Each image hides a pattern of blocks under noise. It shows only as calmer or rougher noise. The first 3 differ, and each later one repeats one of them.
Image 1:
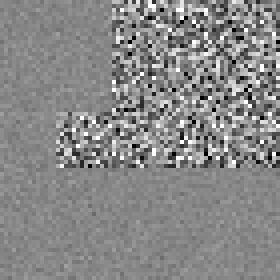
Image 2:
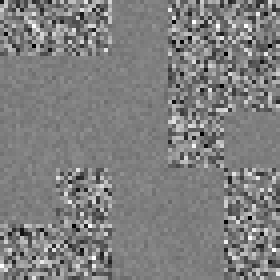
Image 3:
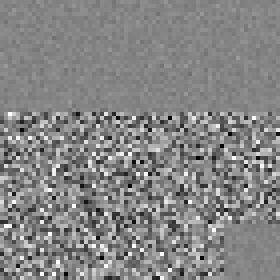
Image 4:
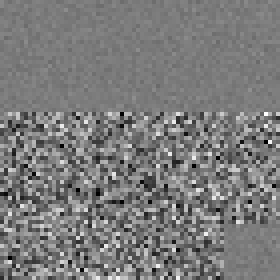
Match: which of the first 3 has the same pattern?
3
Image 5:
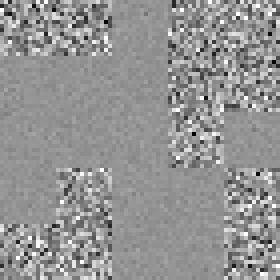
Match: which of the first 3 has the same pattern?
2
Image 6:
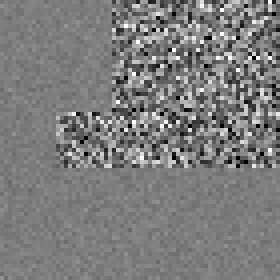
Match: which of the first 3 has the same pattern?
1
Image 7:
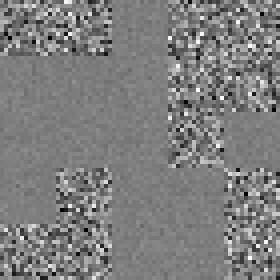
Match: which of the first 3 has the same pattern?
2
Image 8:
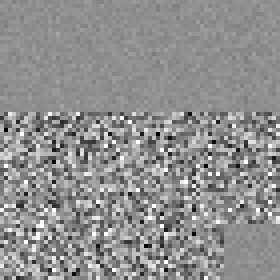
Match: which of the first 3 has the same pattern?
3
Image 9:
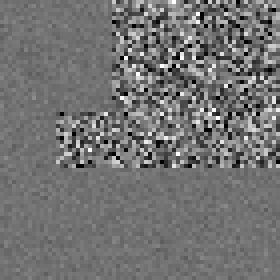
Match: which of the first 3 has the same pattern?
1
